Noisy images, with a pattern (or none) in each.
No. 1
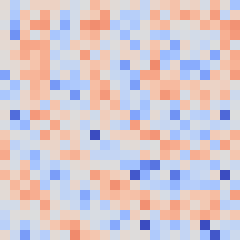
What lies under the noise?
rings round one point
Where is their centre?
top right
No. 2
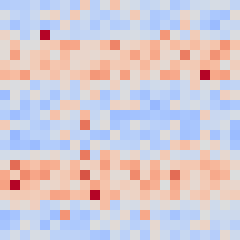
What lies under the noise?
horizontal stripes
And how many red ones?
2
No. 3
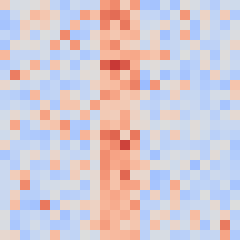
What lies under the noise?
one vertical stripe
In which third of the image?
middle
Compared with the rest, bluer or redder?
redder
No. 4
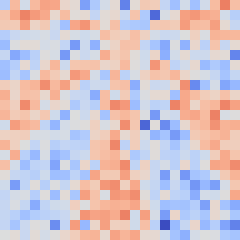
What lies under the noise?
spokes from one point
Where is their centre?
top middle
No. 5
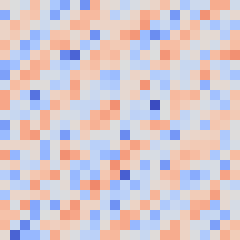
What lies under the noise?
diagonal stripes
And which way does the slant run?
bottom left to top right
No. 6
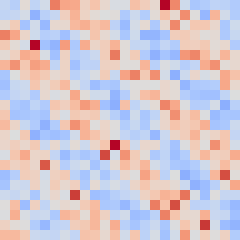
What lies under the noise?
diagonal stripes
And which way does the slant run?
top left to bottom right
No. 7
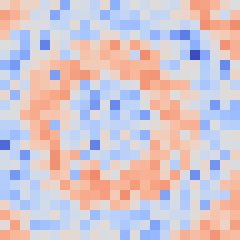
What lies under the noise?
rings round one point
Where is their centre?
centre
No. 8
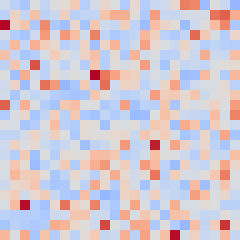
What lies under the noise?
only noise
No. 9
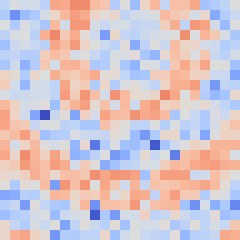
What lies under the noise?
rings round one point
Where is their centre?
top middle
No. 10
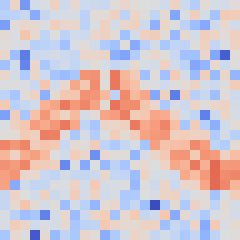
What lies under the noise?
a wavy band
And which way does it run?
left to right
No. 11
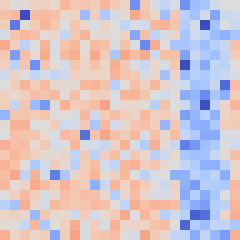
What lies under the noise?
one vertical stripe
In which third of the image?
right
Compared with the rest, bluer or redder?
bluer
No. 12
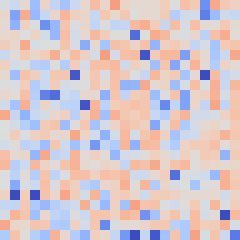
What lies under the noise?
only noise
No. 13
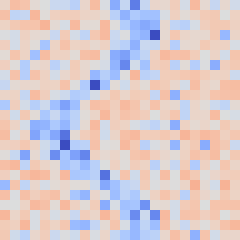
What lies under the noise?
a wavy band
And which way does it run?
top to bottom
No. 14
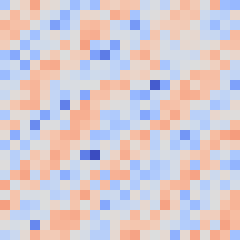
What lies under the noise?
diagonal stripes
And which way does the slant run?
bottom left to top right
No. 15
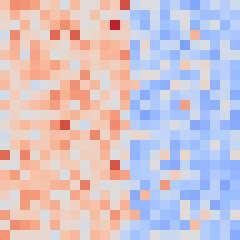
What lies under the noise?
a sharp edge
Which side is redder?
left
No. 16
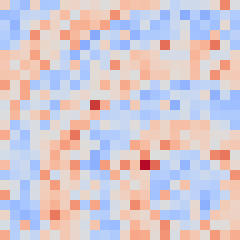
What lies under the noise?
rings round one point
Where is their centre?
bottom right
